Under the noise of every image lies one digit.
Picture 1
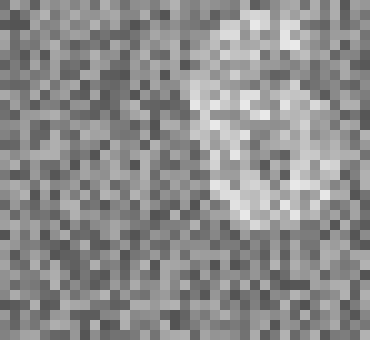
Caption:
light 6
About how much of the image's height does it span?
two thirds
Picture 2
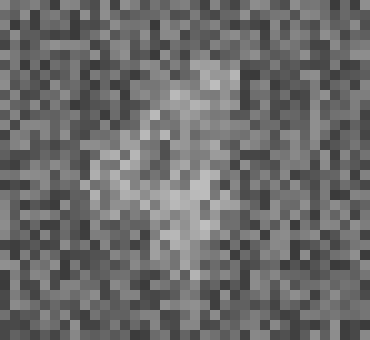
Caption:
light 4
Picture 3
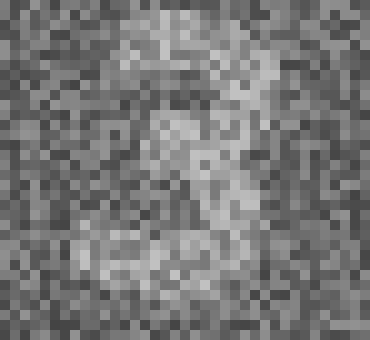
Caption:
light 3
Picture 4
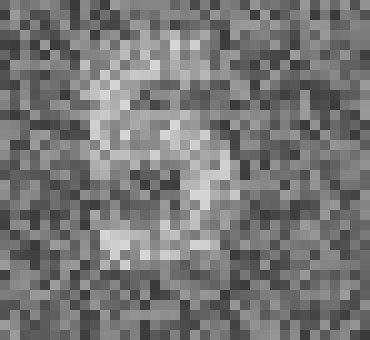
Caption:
light 5
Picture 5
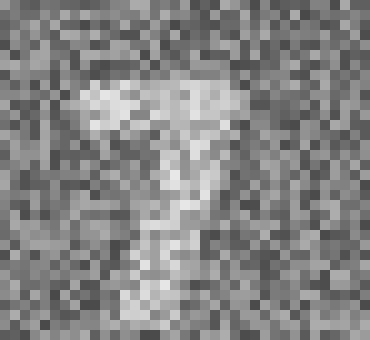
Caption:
light 7
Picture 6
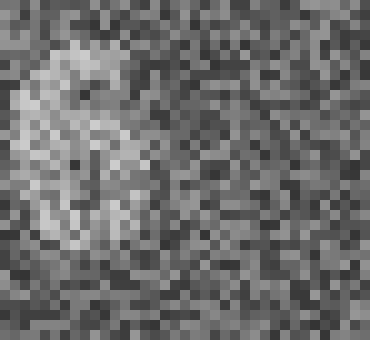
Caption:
light 6
